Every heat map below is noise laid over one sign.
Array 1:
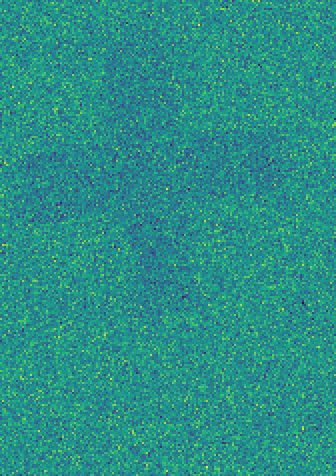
plus sign
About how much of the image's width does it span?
nearly all
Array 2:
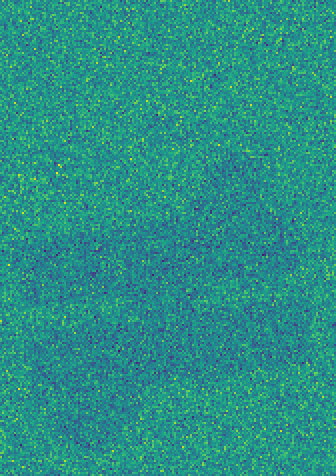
not-equal sign
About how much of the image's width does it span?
nearly all
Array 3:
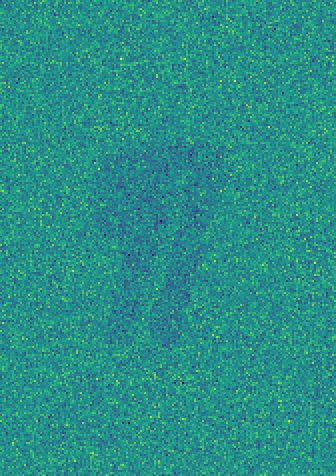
pilcrow
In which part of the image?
centre
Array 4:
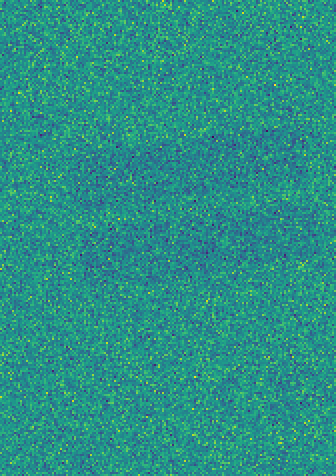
equals sign
